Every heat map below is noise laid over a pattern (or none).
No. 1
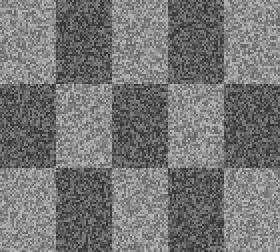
a checkerboard
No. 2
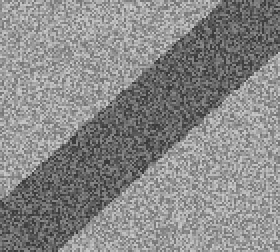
a diagonal band
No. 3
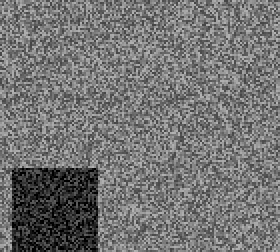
one block
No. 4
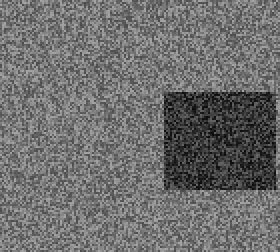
one block
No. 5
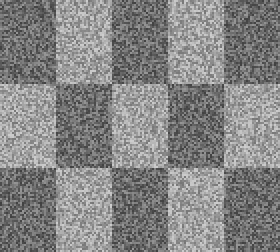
a checkerboard
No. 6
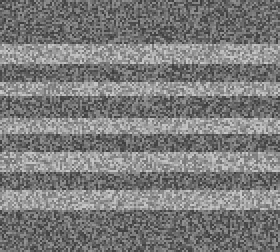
bands of rows
